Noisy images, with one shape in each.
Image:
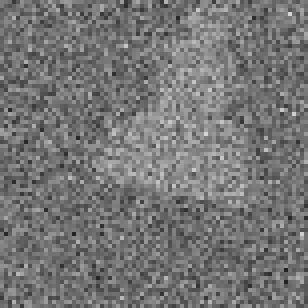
chess pawn
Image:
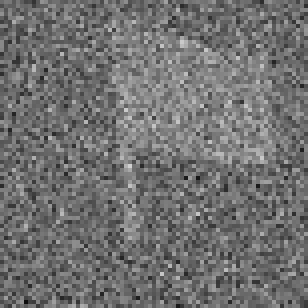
flag
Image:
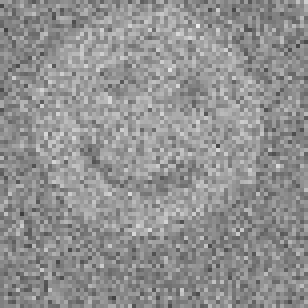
smiling face
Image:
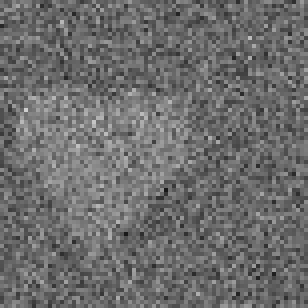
heart
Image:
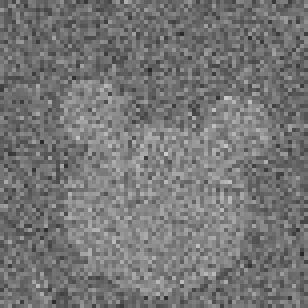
bear's head
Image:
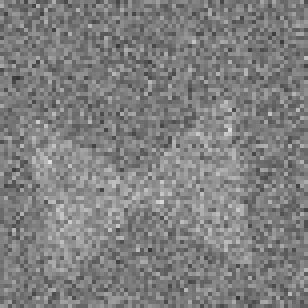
bow tie
